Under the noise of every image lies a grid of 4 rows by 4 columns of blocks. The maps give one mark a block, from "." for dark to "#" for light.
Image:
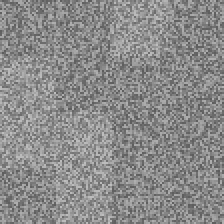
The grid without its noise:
. . # .
# . . .
# # . .
. # . .
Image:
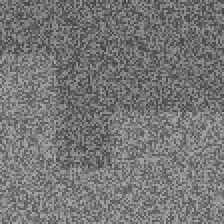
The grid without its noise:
. . . .
# . . .
# . # #
# # # #
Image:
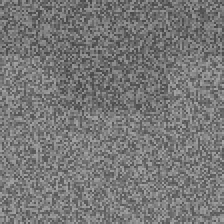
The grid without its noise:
. . . .
# . . #
# # # #
# # # #
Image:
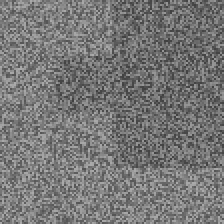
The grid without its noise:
# # . .
# . . .
# # . .
# # # #
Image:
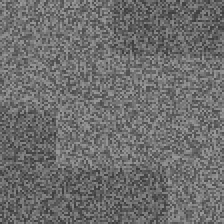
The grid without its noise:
# # . .
# # # #
. # # #
. . . #
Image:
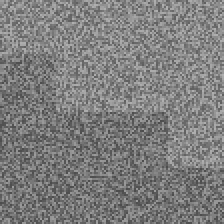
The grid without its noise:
# # # #
. # # #
. . . #
. . . .
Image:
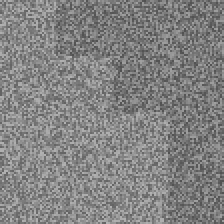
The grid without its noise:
# . . .
# # . .
# # # .
# # # .
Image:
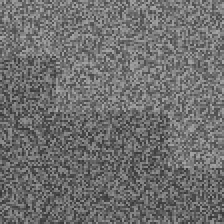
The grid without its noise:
# # # #
. # # #
. . . #
. . . .
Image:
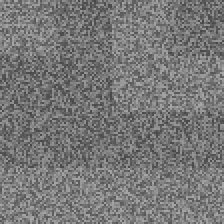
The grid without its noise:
# . # .
. . # #
. . . .
# # # #
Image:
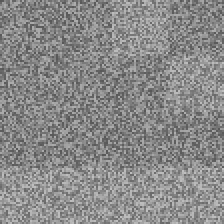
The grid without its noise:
. . # .
. . . #
. . . .
# # # #
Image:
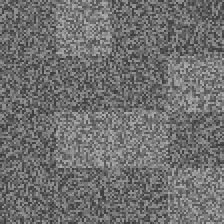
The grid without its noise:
. # . .
. . . #
. # # .
. . . #
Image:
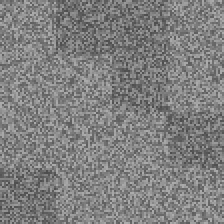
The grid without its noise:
# . . #
# # . #
# # # .
. # # #
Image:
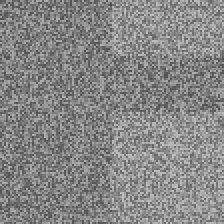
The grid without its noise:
. . # #
. . . .
. . # #
. . # #
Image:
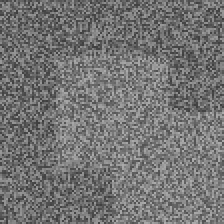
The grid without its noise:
. . . .
. # # .
. # # #
. . # #
